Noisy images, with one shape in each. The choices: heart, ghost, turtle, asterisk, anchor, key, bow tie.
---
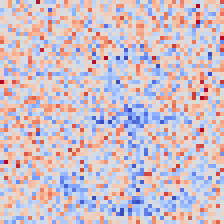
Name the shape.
anchor
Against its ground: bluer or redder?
bluer
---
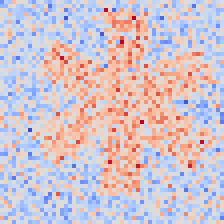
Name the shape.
asterisk
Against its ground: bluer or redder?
redder
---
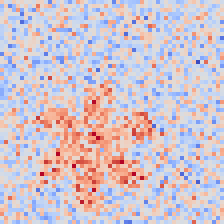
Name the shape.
asterisk
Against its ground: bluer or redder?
redder
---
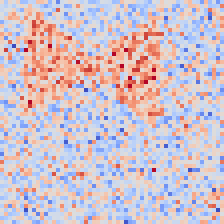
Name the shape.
bow tie
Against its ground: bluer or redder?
redder
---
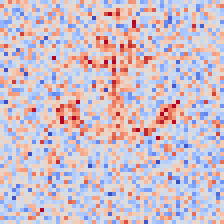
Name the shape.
anchor
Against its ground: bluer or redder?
redder
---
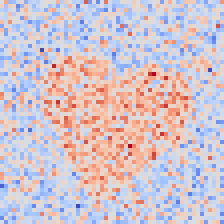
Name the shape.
heart
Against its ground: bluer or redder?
redder
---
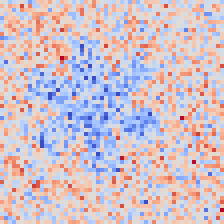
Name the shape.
asterisk
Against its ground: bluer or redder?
bluer
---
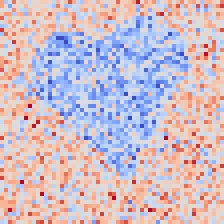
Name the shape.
heart
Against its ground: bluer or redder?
bluer
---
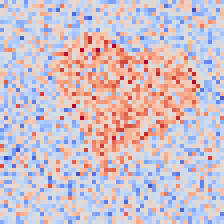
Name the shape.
heart
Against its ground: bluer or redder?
redder
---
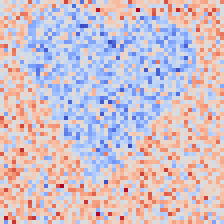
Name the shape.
heart
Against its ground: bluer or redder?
bluer
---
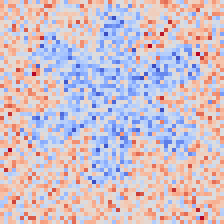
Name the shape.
asterisk
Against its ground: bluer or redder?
bluer
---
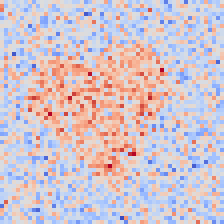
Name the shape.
heart
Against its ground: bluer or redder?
redder
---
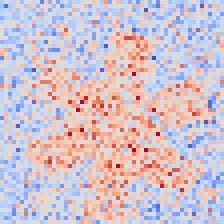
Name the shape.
asterisk
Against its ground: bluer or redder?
redder
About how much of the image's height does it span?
nearly all
